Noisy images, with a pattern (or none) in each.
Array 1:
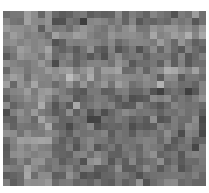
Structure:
bands of rows crossing bands of columns
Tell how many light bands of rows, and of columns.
2 and 1
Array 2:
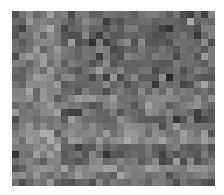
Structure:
bands of rows crossing bands of columns
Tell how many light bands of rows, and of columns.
3 and 1
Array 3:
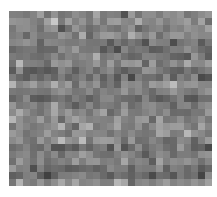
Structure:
bands of rows
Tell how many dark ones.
5
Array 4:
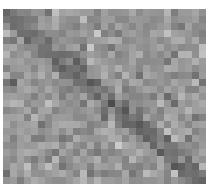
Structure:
a diagonal band
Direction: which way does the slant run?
top left to bottom right
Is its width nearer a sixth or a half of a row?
a sixth
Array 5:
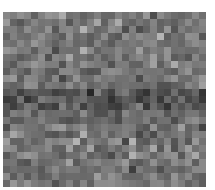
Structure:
one band of rows
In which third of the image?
middle
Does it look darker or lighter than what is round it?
darker
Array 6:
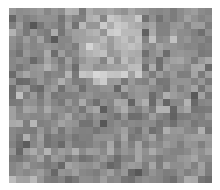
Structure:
one block
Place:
top middle
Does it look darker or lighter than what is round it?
lighter
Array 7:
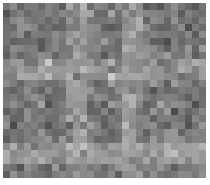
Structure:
bands of rows crossing bands of columns
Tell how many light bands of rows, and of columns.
2 and 2
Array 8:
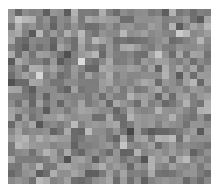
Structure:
only noise
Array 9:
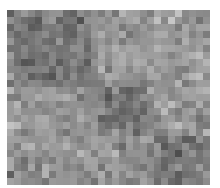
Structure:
blocks along the diagonal
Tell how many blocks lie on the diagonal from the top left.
3
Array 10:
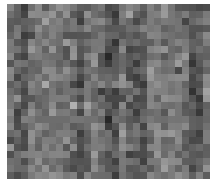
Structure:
bands of columns
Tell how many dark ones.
5
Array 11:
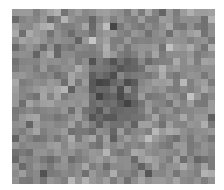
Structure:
one block
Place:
centre
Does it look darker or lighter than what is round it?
darker
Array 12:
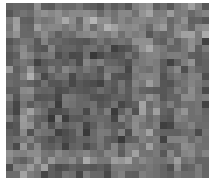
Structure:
bands of rows crossing bands of columns
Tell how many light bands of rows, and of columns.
2 and 3
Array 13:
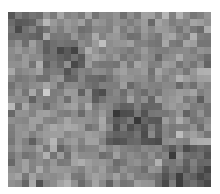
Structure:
blocks along the diagonal
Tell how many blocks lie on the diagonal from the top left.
5
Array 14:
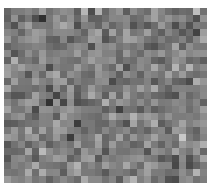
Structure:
only noise
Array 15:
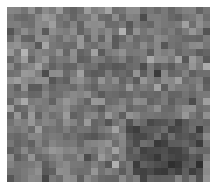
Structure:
one block
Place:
bottom right
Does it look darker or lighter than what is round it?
darker
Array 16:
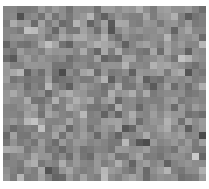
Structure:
only noise
